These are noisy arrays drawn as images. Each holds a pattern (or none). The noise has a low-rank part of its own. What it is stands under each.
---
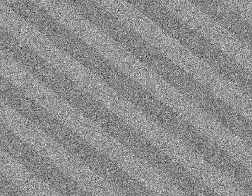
diagonal stripes
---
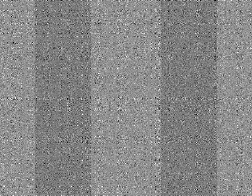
vertical stripes
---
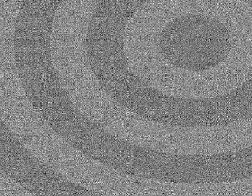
rings round one point
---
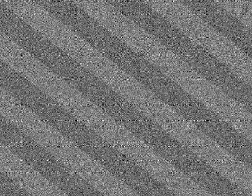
diagonal stripes
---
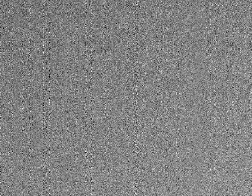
a smooth slope
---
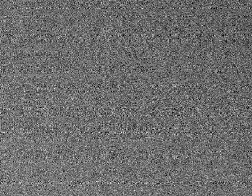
a smooth slope
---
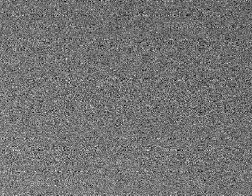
a smooth slope
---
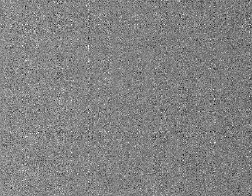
a smooth slope
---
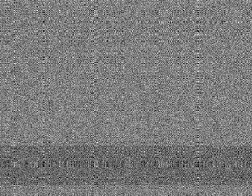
one horizontal stripe
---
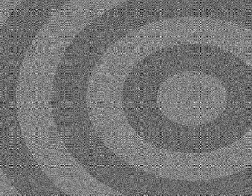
rings round one point
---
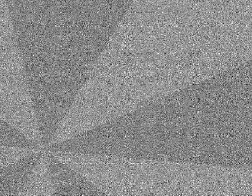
spokes from one point
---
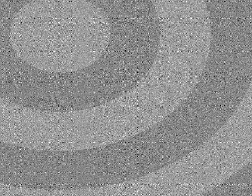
rings round one point
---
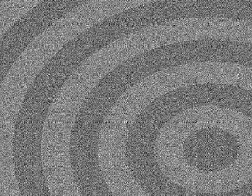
rings round one point
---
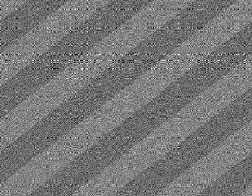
diagonal stripes
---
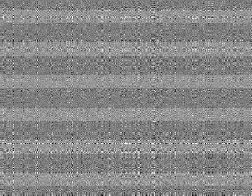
horizontal stripes
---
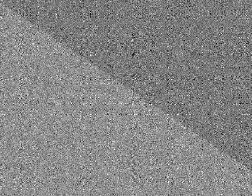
a sharp edge
